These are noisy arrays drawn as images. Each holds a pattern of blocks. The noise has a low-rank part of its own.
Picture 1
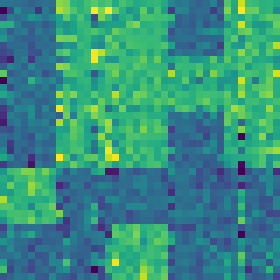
no symmetry
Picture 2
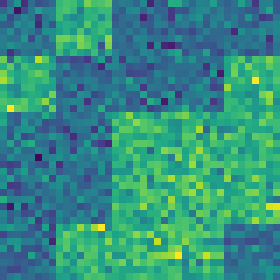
mirrored about the diagonal from the top left
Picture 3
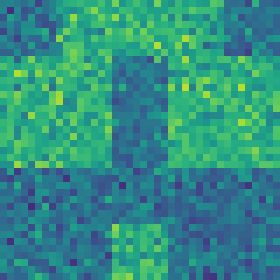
left and right mirror each other
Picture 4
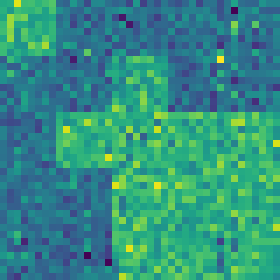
mirrored about the diagonal from the top left
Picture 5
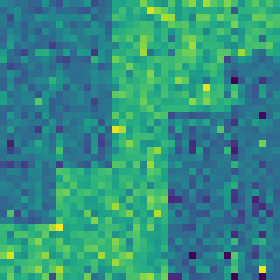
the same after a half turn
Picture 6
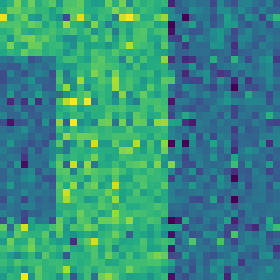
top and bottom mirror each other
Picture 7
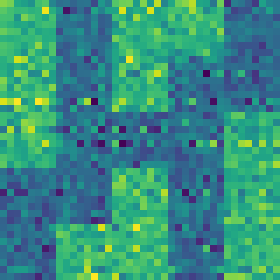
the same after a half turn
